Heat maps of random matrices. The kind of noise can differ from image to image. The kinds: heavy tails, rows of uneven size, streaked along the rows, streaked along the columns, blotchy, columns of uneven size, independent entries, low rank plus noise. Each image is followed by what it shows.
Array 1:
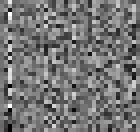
columns of uneven size
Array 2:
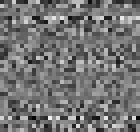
rows of uneven size
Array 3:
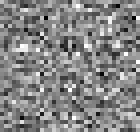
low rank plus noise
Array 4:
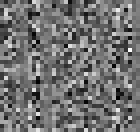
columns of uneven size
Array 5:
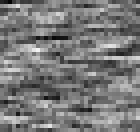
streaked along the rows
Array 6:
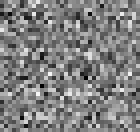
low rank plus noise
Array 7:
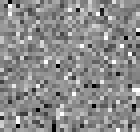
heavy tails
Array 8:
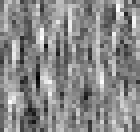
streaked along the columns
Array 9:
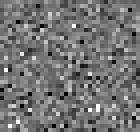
heavy tails
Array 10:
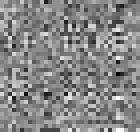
low rank plus noise
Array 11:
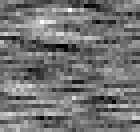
streaked along the rows
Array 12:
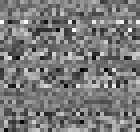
rows of uneven size
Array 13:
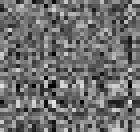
low rank plus noise
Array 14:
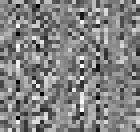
columns of uneven size
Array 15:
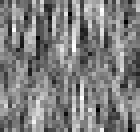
streaked along the columns
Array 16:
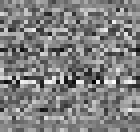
rows of uneven size
